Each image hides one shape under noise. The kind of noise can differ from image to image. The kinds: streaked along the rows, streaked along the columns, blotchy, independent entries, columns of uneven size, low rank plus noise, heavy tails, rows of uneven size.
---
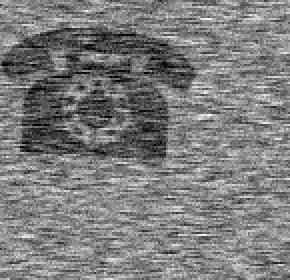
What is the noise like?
streaked along the rows
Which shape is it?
telephone
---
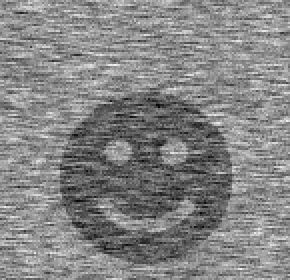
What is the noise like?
streaked along the rows
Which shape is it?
smiling face
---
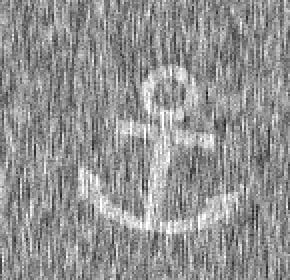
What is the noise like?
streaked along the columns
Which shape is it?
anchor
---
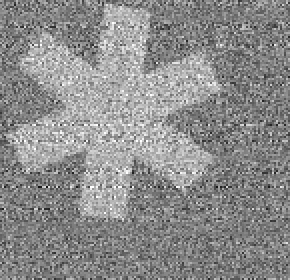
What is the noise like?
rows of uneven size
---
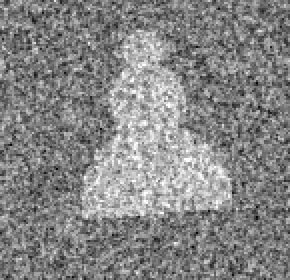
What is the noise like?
blotchy
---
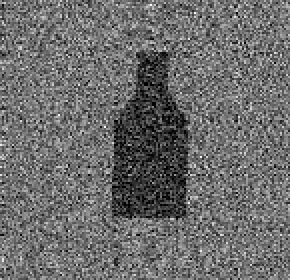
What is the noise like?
low rank plus noise
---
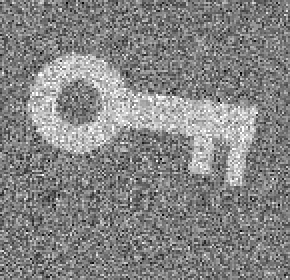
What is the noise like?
low rank plus noise
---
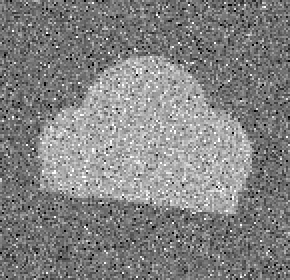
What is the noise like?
heavy tails
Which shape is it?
cloud
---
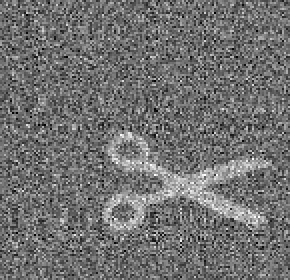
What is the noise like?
low rank plus noise
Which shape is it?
pair of scissors
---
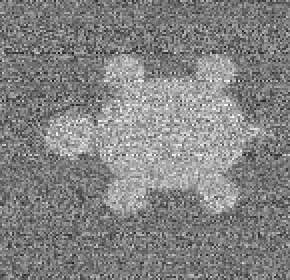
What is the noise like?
rows of uneven size
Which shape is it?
turtle
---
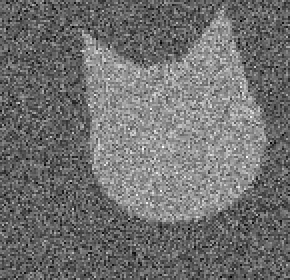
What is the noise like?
independent entries
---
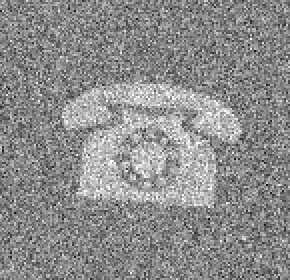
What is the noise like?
independent entries
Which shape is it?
telephone
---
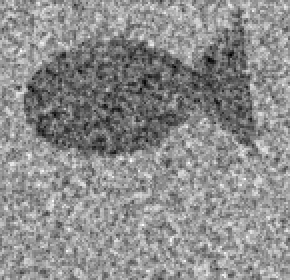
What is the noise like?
blotchy
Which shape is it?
fish
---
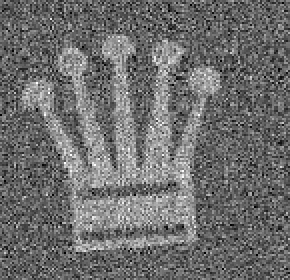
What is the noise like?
low rank plus noise
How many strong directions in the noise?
one
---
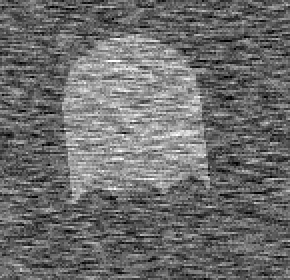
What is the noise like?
streaked along the rows
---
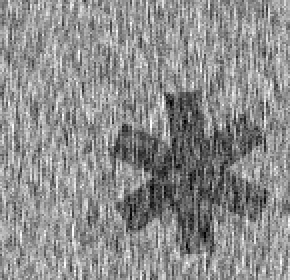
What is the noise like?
streaked along the columns
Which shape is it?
asterisk
